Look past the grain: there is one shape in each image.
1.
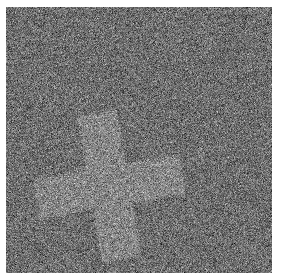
cross
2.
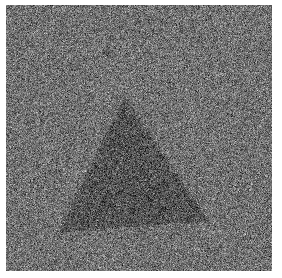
triangle
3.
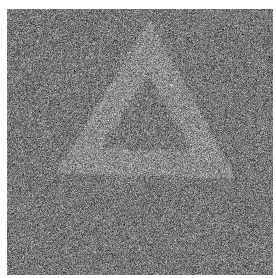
triangle frame
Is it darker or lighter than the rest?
lighter
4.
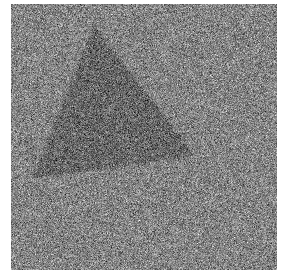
triangle
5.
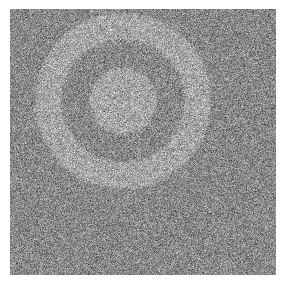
bullseye
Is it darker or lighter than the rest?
lighter
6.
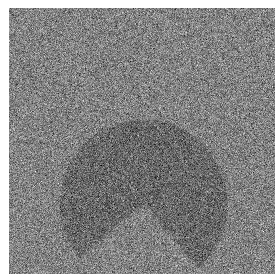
disc with a wedge cut out
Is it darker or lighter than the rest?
darker
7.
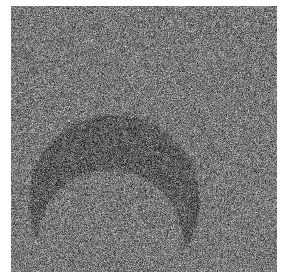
crescent
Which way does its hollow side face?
down
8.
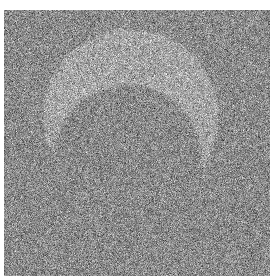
crescent
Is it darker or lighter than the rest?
lighter
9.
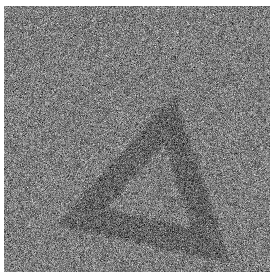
triangle frame
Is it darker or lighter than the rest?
darker
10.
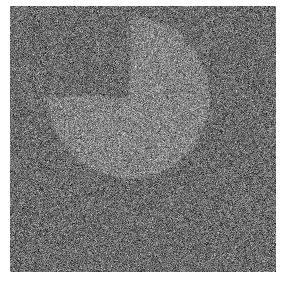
disc with a wedge cut out
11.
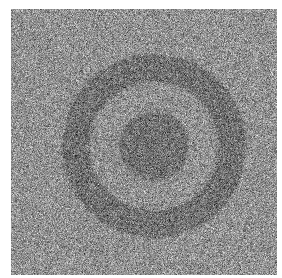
bullseye
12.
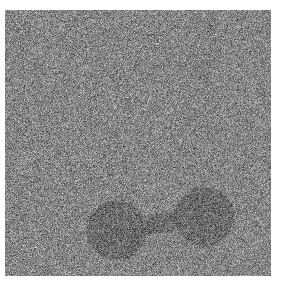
dumbbell
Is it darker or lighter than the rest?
darker
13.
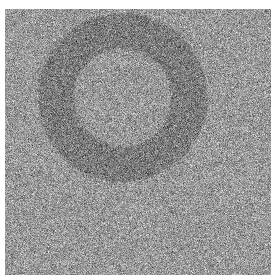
ring
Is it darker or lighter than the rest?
darker
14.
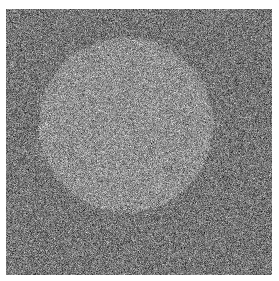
disc
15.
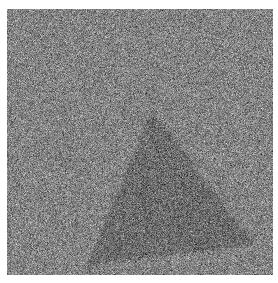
triangle
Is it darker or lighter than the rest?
darker
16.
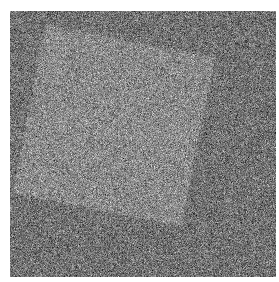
square
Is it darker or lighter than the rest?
lighter
